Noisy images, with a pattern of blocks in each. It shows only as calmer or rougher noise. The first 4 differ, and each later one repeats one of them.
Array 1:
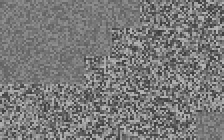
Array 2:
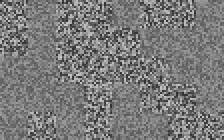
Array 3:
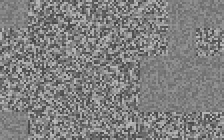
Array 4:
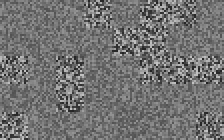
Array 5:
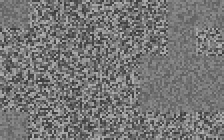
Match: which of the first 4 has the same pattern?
3
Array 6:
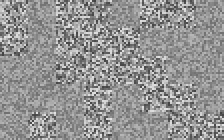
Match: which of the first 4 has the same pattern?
2
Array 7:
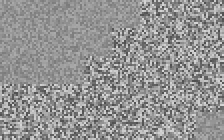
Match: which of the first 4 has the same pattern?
1
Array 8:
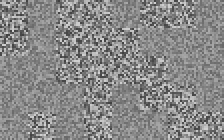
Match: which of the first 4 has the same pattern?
2
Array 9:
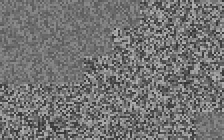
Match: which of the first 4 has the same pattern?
1
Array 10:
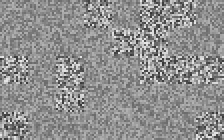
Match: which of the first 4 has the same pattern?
4
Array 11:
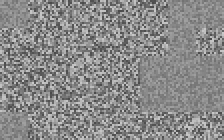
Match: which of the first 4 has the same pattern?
3
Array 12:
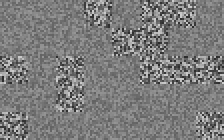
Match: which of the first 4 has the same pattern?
4
